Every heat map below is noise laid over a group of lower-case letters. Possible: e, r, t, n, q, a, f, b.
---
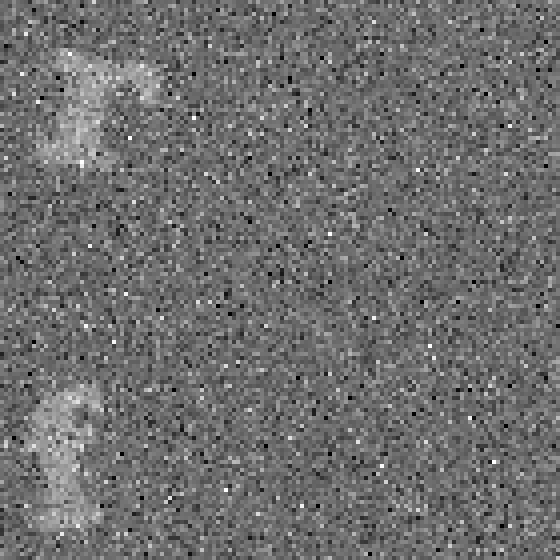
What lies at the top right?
nothing
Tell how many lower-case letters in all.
2
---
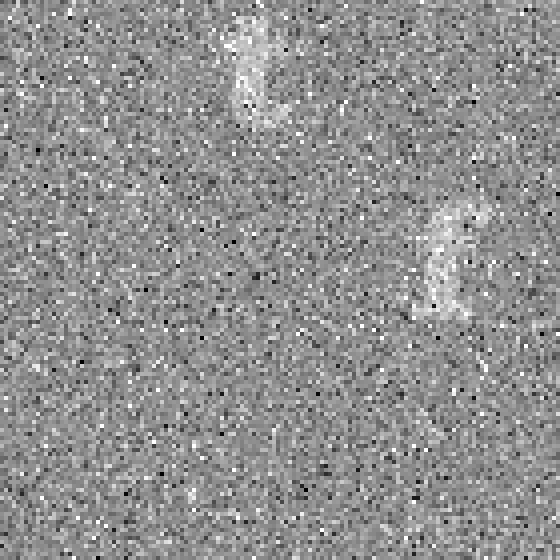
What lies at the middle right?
f
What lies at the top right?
nothing
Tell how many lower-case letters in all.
2
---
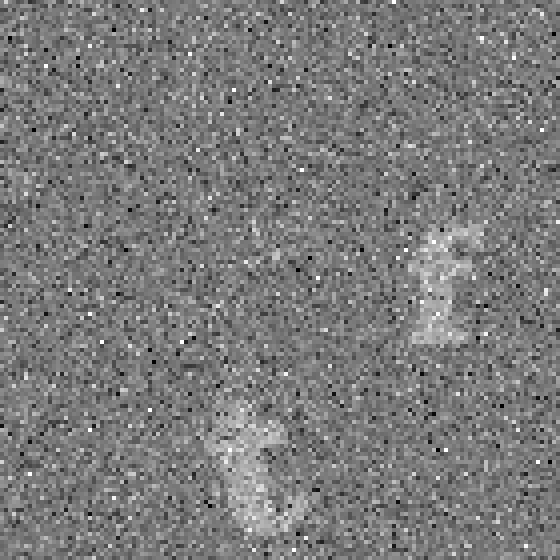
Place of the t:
bottom middle
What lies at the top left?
nothing
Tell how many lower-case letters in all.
2
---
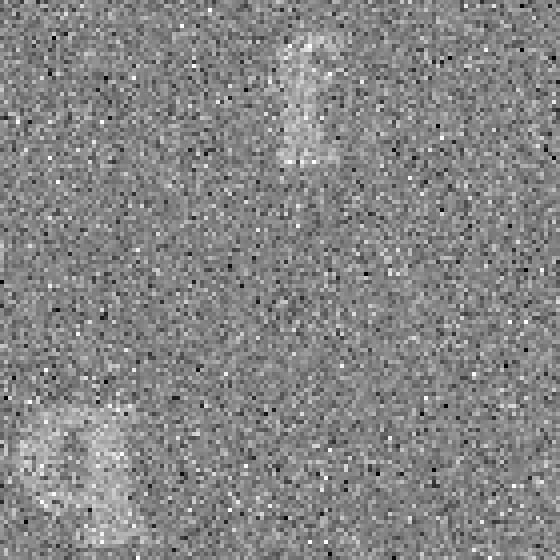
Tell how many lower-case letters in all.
2
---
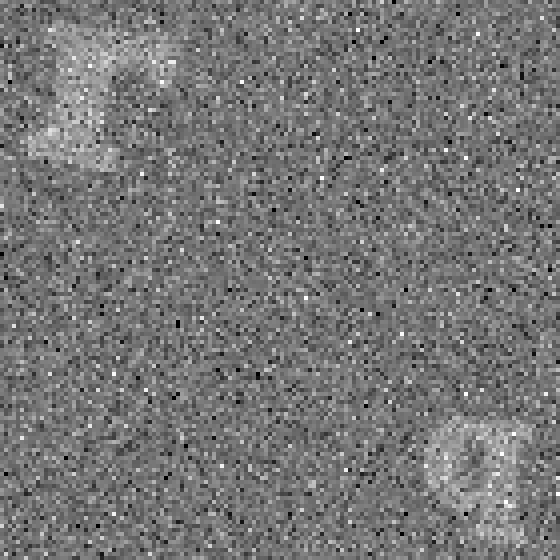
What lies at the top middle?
nothing
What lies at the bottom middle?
nothing
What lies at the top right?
nothing
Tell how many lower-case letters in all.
2
